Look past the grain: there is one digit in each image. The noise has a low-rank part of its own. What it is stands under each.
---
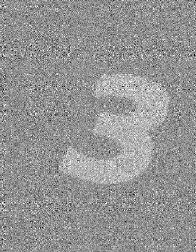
light 3
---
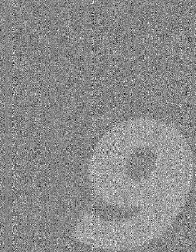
light 9
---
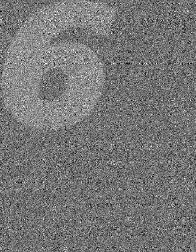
light 6
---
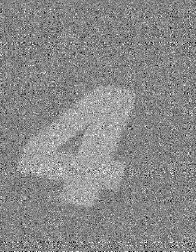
light 4
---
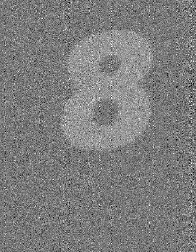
light 8
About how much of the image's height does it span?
half
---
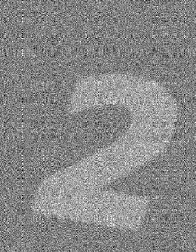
light 2
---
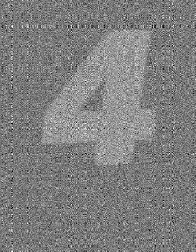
light 4
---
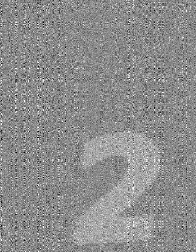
light 2
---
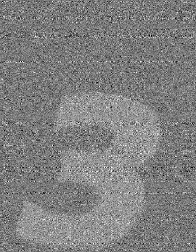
light 3
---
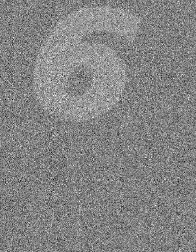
light 6
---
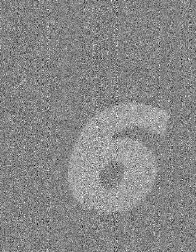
light 6
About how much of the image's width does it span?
half
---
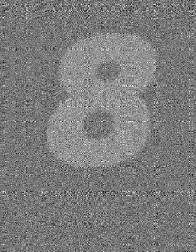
light 8
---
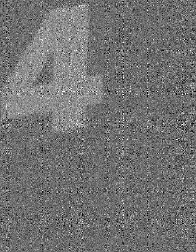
light 4
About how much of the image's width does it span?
half
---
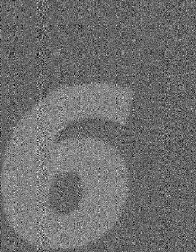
light 6
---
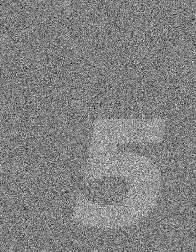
light 5
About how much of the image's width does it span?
half
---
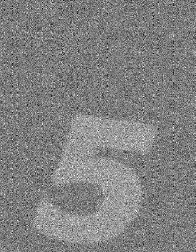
light 5
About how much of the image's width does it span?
two thirds
